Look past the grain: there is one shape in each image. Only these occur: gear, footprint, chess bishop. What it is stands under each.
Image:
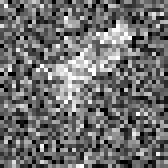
chess bishop
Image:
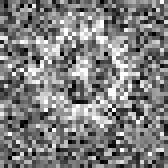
gear
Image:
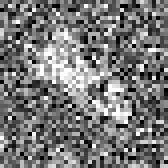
chess bishop
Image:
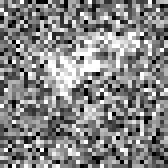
chess bishop
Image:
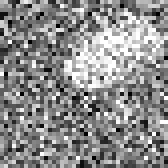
footprint
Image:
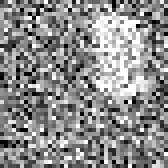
footprint
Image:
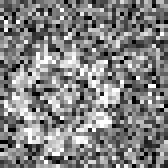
gear
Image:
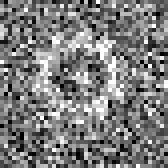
gear
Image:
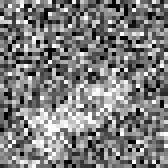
chess bishop
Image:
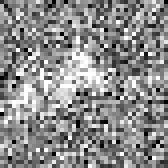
chess bishop
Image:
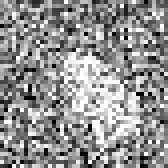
footprint
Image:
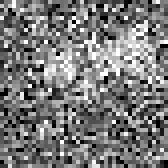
chess bishop
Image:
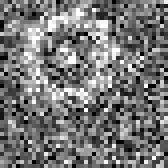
gear
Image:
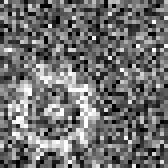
gear
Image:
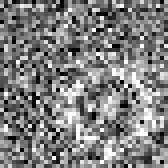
gear
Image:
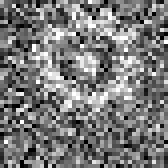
gear
